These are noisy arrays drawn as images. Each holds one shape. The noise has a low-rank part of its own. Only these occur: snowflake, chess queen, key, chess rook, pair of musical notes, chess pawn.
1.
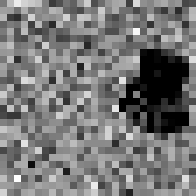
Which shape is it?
chess queen
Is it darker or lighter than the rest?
darker
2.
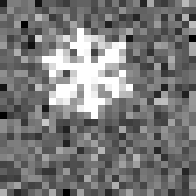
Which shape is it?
snowflake
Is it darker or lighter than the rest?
lighter
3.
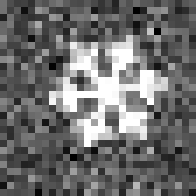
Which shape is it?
snowflake
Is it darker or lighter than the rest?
lighter
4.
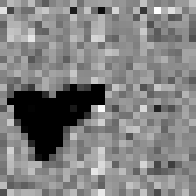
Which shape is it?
chess pawn
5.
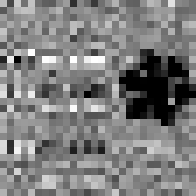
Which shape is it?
snowflake
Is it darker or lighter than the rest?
darker
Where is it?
middle right
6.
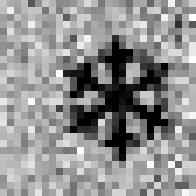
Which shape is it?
snowflake
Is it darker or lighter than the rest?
darker
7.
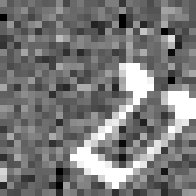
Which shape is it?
pair of musical notes
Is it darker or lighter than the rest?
lighter
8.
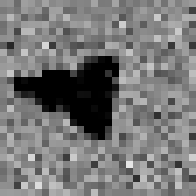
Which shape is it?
chess pawn
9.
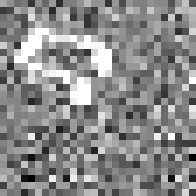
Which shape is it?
pair of musical notes
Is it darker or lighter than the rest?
lighter
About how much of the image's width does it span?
half
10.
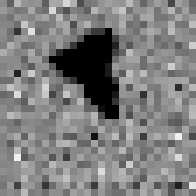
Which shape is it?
chess pawn
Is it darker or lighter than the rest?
darker
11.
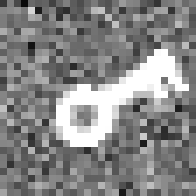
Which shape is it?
key
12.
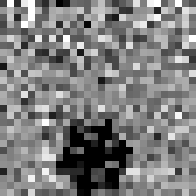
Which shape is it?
snowflake
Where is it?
bottom middle
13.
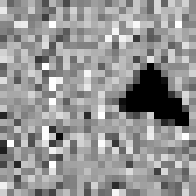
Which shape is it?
chess pawn
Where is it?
middle right
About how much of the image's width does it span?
a third
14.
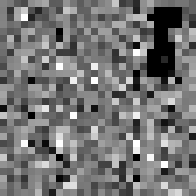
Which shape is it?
key
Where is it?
top right
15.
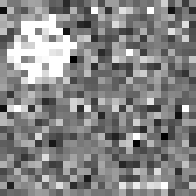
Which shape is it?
snowflake
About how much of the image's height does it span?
a third
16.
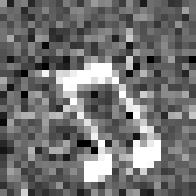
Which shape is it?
pair of musical notes
